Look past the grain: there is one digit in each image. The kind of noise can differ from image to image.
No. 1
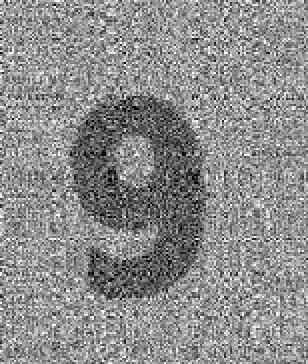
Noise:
low rank plus noise
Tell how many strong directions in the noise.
three or four
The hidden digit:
9
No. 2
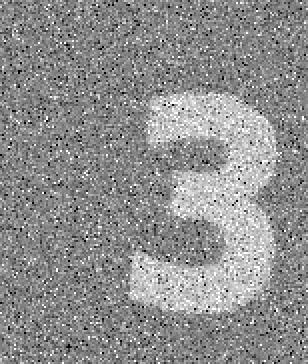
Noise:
heavy tails
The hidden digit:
3
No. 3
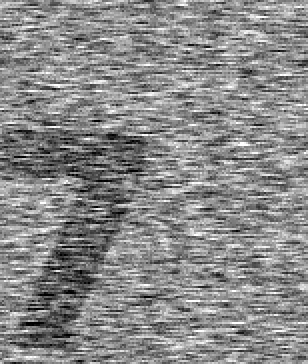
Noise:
streaked along the rows
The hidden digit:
7
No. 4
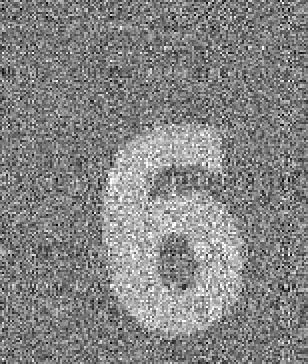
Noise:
low rank plus noise
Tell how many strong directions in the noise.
three or four
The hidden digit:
6
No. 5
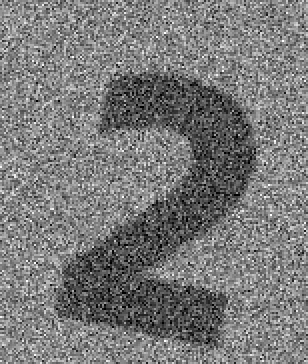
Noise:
independent entries
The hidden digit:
2
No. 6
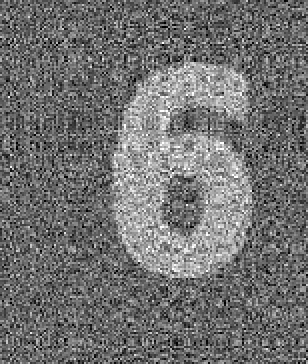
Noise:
low rank plus noise
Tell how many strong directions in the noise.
two
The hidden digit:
6
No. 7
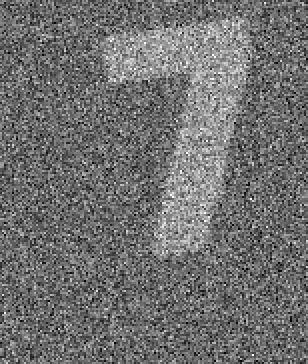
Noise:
independent entries
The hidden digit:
7
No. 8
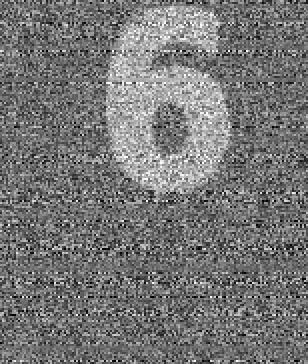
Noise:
rows of uneven size
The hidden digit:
6
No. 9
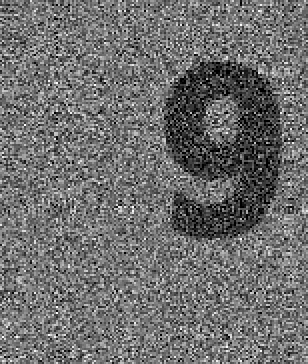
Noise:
low rank plus noise
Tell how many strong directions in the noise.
five to eight
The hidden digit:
9
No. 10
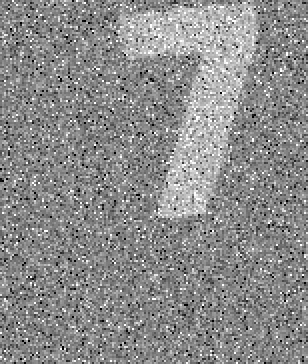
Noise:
heavy tails
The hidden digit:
7
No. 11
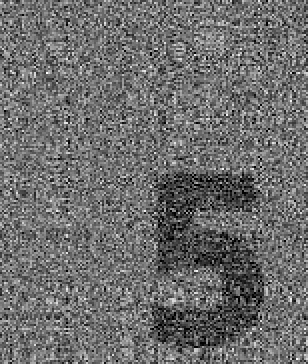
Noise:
low rank plus noise
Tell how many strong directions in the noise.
five to eight
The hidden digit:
5
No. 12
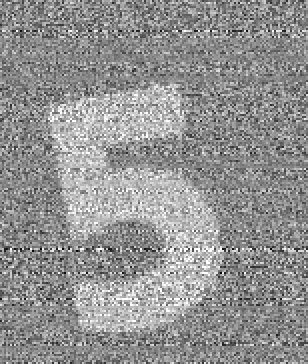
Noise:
rows of uneven size
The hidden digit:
5
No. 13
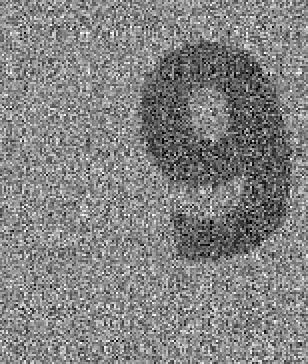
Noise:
low rank plus noise
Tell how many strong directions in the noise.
five to eight
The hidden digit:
9
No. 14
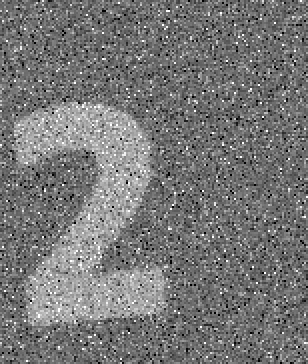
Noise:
heavy tails
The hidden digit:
2
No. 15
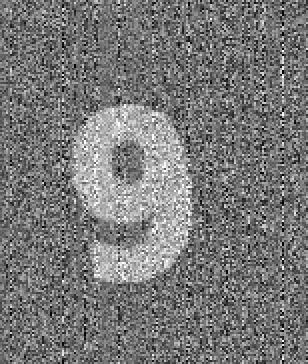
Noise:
columns of uneven size
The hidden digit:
9
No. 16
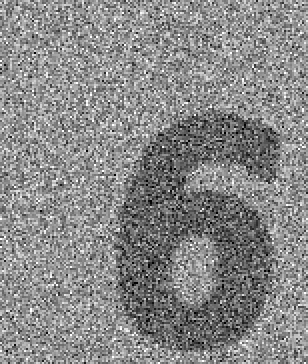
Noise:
independent entries
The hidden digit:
6
